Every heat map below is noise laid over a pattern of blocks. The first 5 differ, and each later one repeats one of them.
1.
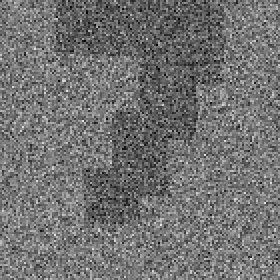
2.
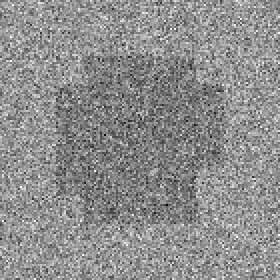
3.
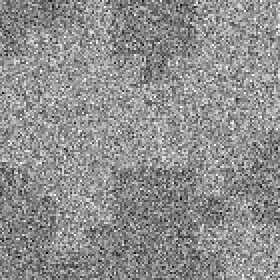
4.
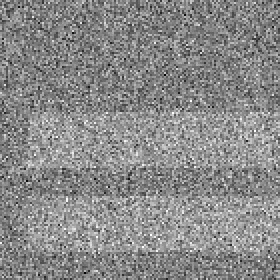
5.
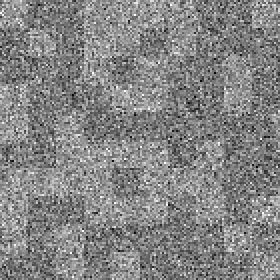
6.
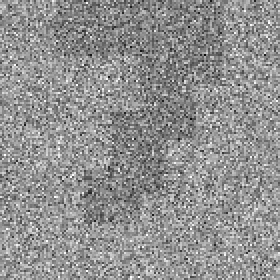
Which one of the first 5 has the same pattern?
1
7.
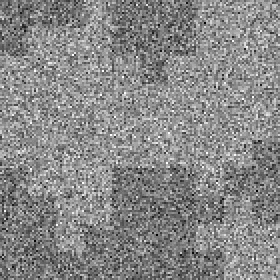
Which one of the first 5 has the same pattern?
3
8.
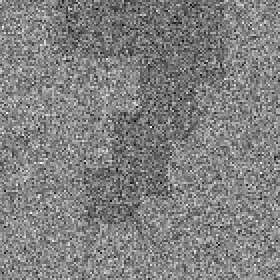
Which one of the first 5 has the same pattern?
1
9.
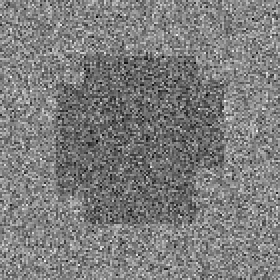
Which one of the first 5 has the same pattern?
2
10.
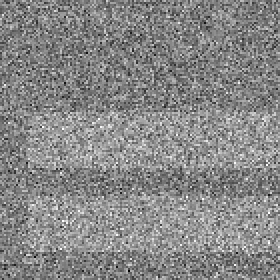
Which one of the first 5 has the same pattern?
4
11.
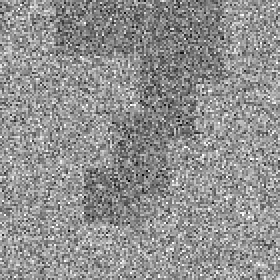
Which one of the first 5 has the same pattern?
1
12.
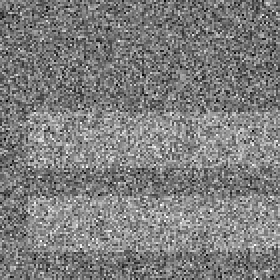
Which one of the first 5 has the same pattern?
4
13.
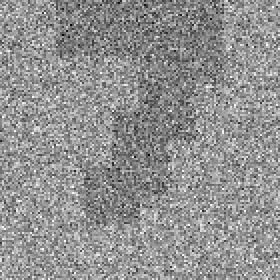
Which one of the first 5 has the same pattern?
1
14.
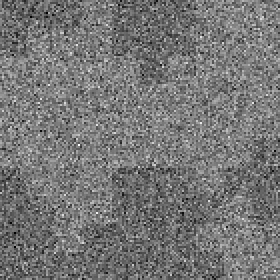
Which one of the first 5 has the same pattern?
3
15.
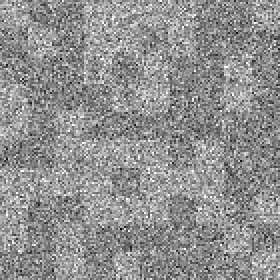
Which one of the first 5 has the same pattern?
5
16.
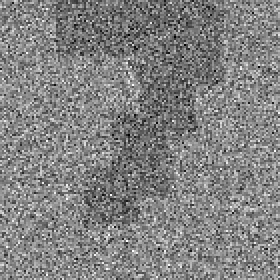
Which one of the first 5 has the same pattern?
1
